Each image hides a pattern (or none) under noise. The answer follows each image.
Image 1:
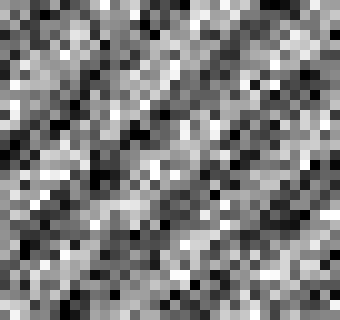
diagonal stripes
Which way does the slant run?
bottom left to top right
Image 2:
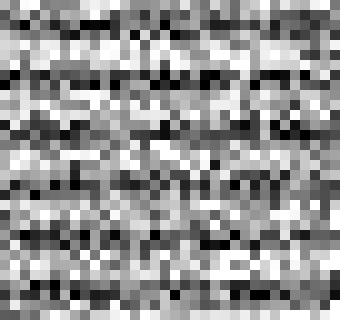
horizontal stripes
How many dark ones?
6
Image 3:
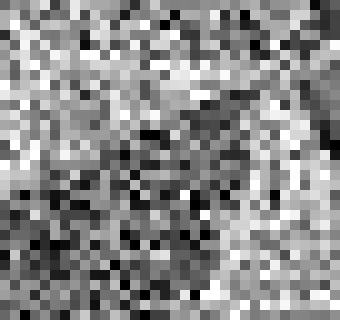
spokes from one point
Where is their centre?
top right
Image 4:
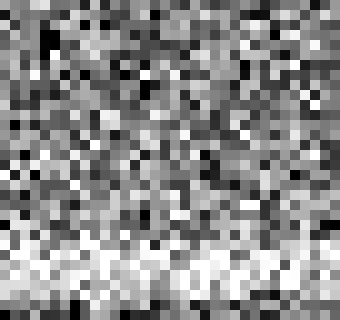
one horizontal stripe
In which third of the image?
bottom
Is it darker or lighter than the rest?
lighter
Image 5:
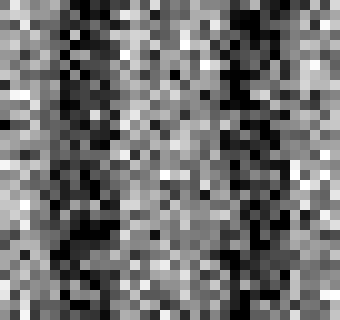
vertical stripes
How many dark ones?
2
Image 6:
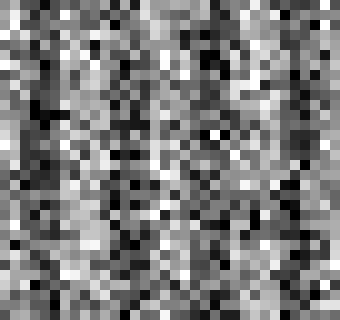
vertical stripes
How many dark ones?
4
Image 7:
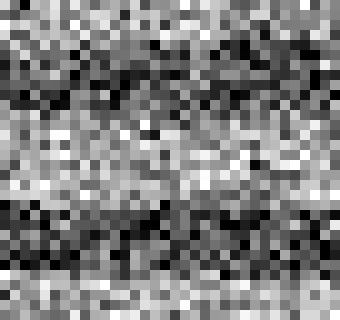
horizontal stripes
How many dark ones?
2
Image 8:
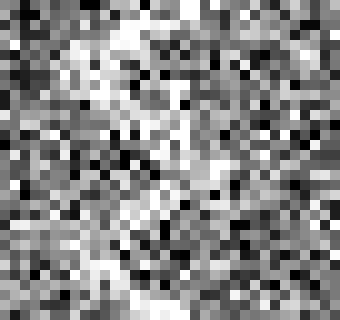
a wavy band
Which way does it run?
top to bottom
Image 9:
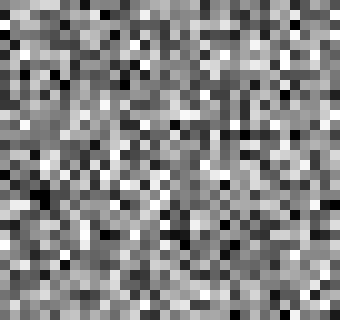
only noise
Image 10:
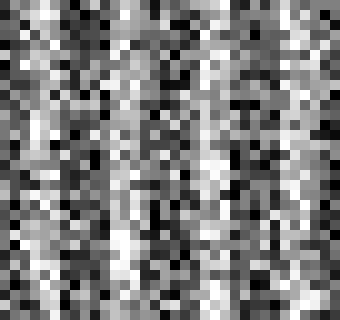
vertical stripes
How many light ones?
4
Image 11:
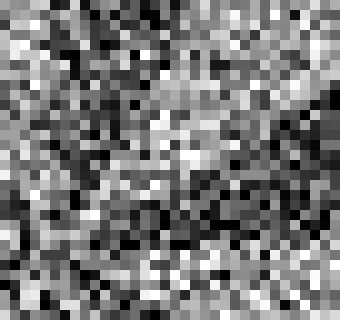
spokes from one point
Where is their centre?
bottom left
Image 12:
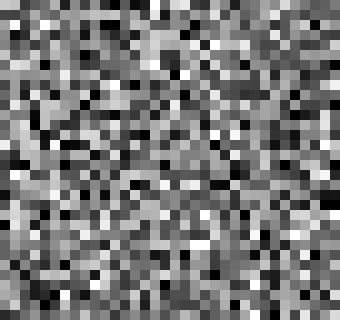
only noise
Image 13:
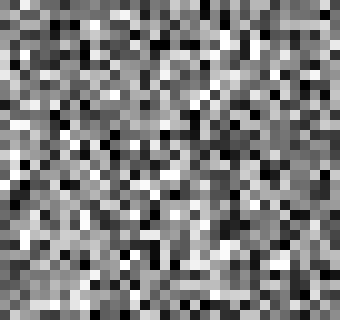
only noise
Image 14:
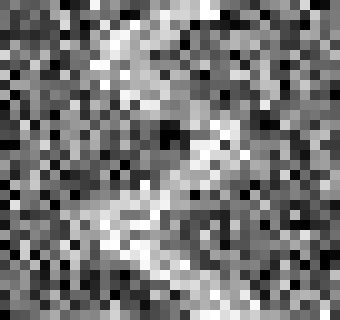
a wavy band
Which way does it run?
top to bottom
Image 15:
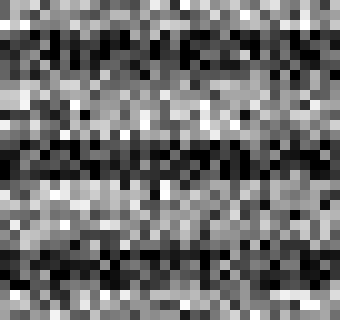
horizontal stripes
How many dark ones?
3
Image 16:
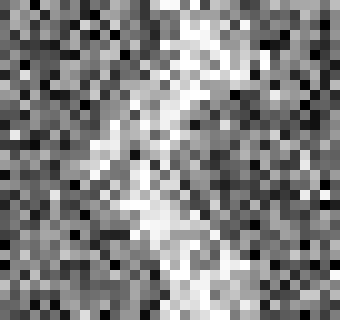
a wavy band
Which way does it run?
top to bottom
